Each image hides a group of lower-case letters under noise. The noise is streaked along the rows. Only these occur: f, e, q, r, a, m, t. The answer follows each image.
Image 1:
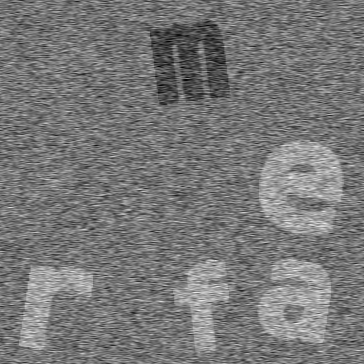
top middle: dark m; middle right: light e; bottom left: light r; bottom middle: light f; bottom right: light a
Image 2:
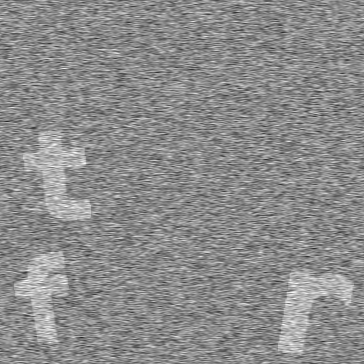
middle left: light t; bottom left: light f; bottom right: light r
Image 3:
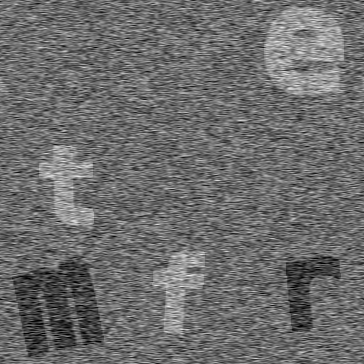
top right: light e; middle left: light t; bottom left: dark m; bottom middle: light f; bottom right: dark r
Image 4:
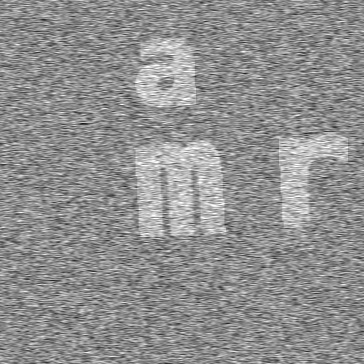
top middle: light a; centre: light m; middle right: light r
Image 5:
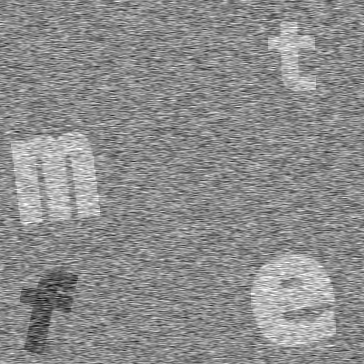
top right: light t; middle left: light m; bottom left: dark f; bottom right: light e
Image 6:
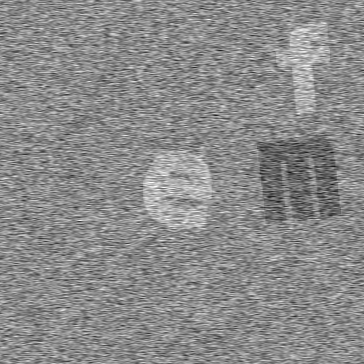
top right: light f; centre: light e; middle right: dark m
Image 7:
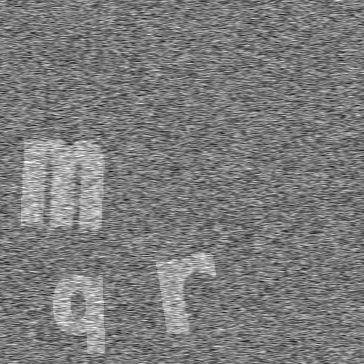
middle left: light m; bottom left: light q; bottom middle: light r
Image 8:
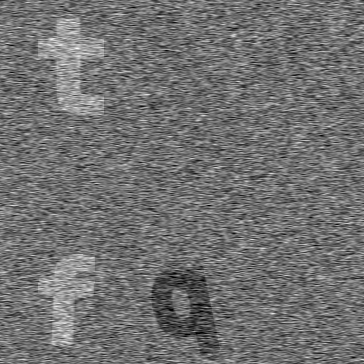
top left: light t; bottom left: light f; bottom middle: dark q
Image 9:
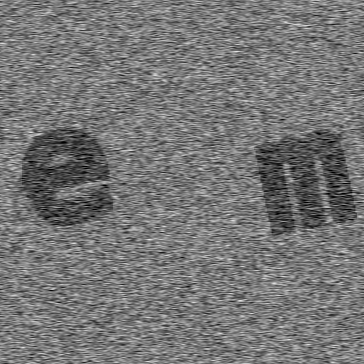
middle left: dark e; middle right: dark m
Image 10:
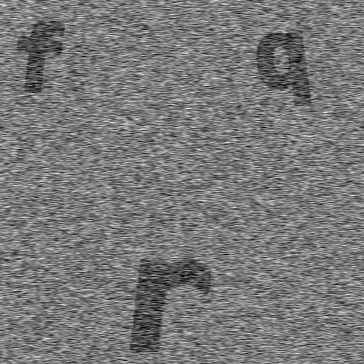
top left: dark f; top right: dark q; bottom middle: dark r
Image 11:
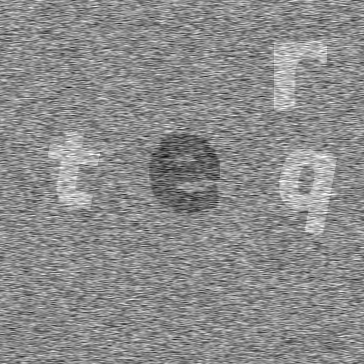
top right: light r; middle left: light t; centre: dark e; middle right: light q
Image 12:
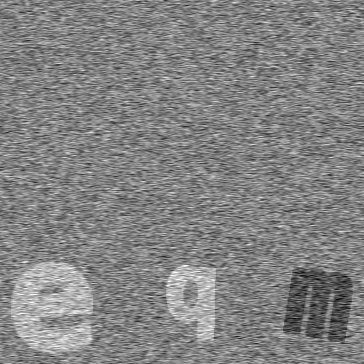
bottom left: light e; bottom middle: light q; bottom right: dark m
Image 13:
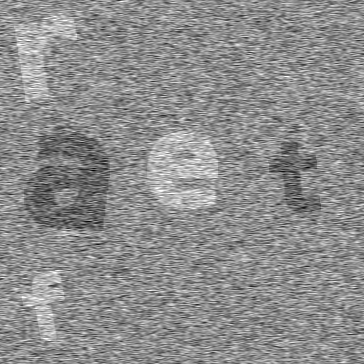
top left: light r; middle left: dark a; centre: light e; middle right: dark t; bottom left: light f
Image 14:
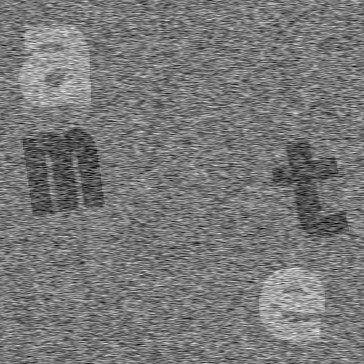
top left: light a; middle left: dark m; middle right: dark t; bottom right: light e
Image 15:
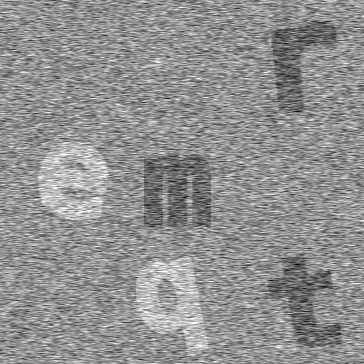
top right: dark r; middle left: light e; centre: dark m; bottom middle: light q; bottom right: dark t
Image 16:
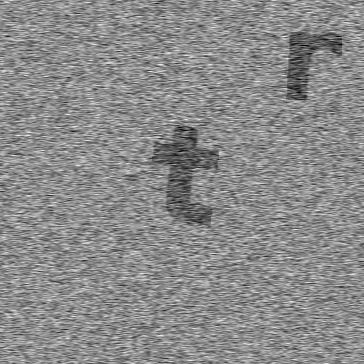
top right: dark r; centre: dark t
